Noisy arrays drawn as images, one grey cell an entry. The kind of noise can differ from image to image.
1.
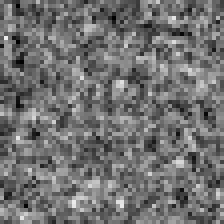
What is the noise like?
blotchy
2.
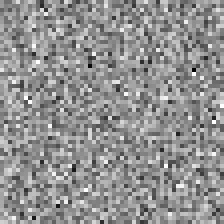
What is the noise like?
independent entries
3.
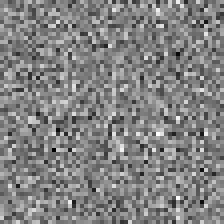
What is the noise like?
low rank plus noise
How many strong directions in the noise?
two
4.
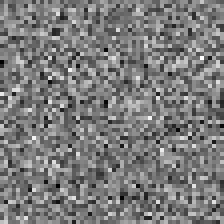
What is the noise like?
low rank plus noise
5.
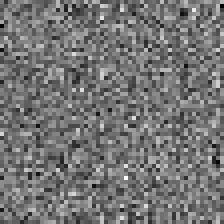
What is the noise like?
low rank plus noise
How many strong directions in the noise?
one
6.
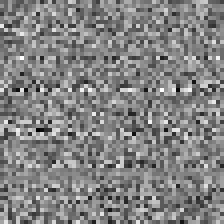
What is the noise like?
rows of uneven size
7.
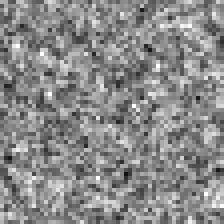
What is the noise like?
blotchy
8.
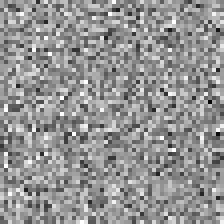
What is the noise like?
low rank plus noise
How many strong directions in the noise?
one
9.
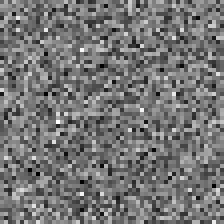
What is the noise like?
independent entries
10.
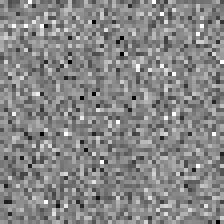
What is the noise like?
heavy tails
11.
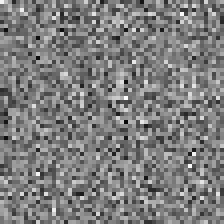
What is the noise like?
low rank plus noise
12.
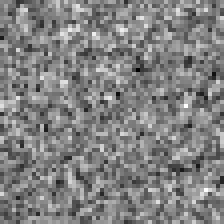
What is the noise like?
blotchy
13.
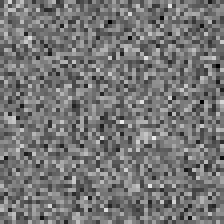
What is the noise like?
independent entries
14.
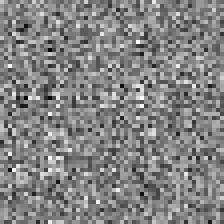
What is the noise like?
low rank plus noise
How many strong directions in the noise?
two
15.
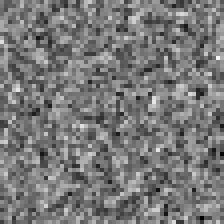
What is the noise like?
blotchy
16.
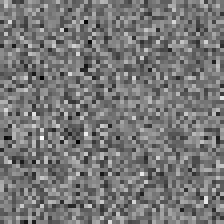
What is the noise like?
low rank plus noise
